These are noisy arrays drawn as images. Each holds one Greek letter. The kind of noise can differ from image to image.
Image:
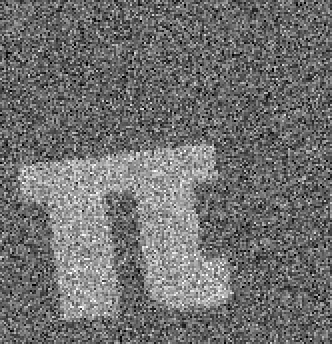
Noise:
independent entries
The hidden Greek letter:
pi
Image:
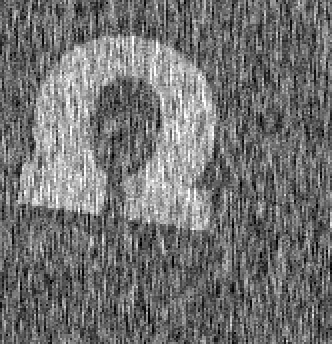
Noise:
streaked along the columns
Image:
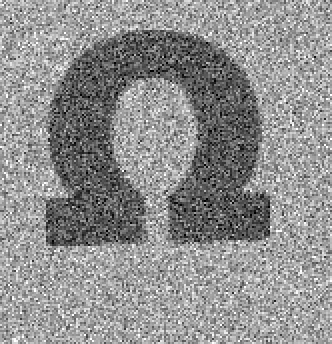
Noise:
independent entries
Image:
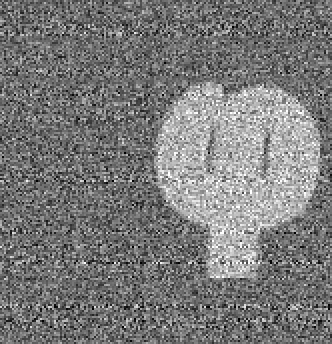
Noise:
rows of uneven size
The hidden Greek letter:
phi
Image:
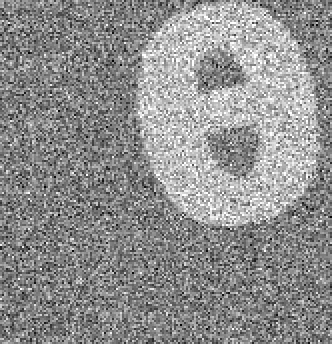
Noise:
low rank plus noise
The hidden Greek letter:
theta
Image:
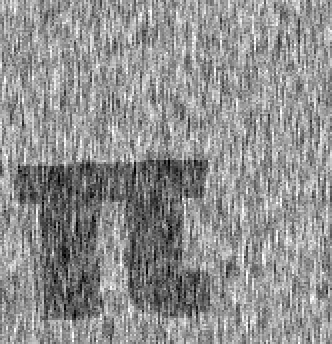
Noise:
streaked along the columns
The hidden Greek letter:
pi
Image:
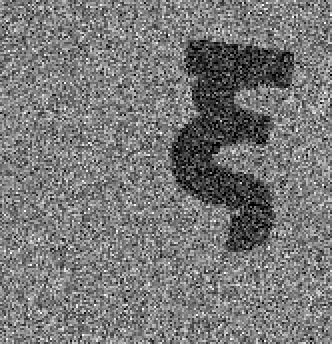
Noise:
independent entries
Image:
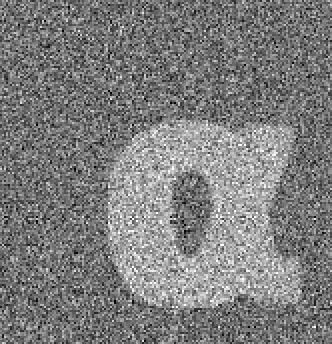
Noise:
low rank plus noise
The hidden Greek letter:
alpha
